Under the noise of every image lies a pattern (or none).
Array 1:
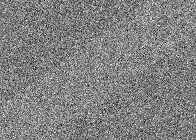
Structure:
a diagonal band
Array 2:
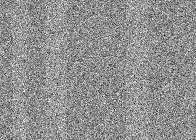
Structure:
bands of columns
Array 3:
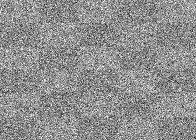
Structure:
a checkerboard
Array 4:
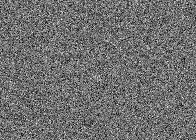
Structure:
only noise
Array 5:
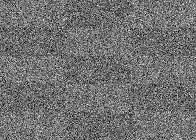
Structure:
a checkerboard
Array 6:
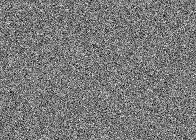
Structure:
only noise
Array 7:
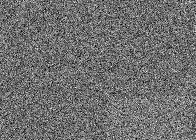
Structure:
one block
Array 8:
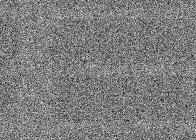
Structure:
bands of rows crossing bands of columns
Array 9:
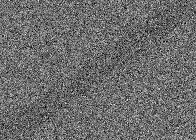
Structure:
a diagonal band
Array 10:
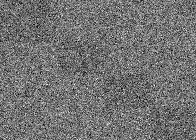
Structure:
blocks along the diagonal
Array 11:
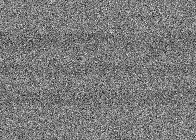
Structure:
bands of rows
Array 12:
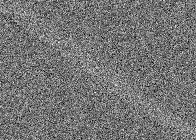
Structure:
a diagonal band
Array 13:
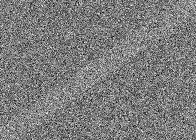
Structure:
a diagonal band
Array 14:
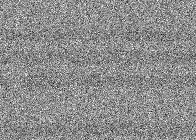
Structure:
bands of rows
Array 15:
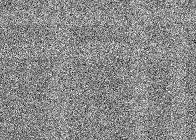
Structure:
bands of rows crossing bands of columns
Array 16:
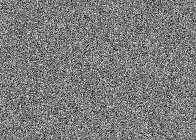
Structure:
only noise
